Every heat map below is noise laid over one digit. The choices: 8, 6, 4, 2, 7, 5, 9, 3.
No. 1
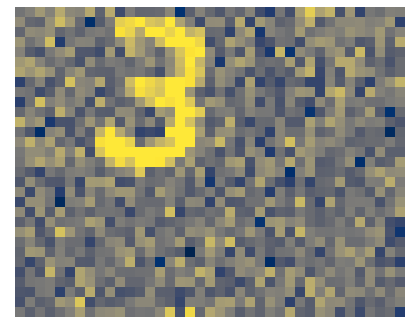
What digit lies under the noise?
3
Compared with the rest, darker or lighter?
lighter
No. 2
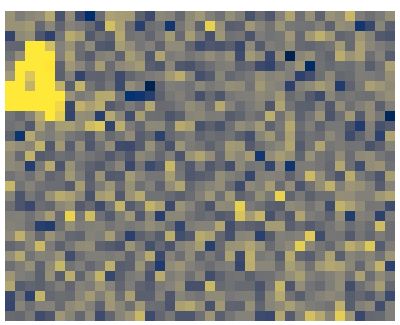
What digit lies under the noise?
4
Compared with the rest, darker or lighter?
lighter
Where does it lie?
top left
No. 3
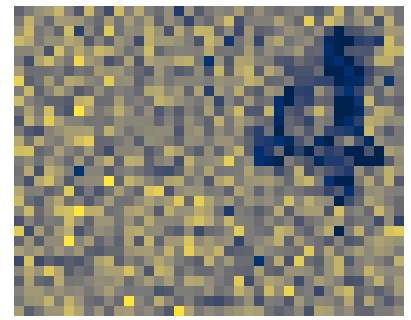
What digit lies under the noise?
4
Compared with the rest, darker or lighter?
darker
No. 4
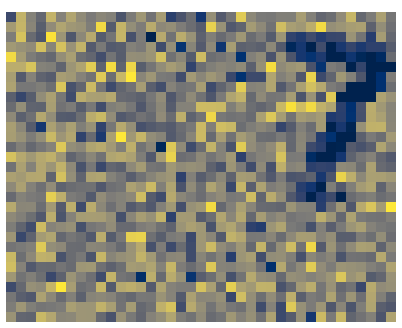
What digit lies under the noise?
7
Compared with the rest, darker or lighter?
darker
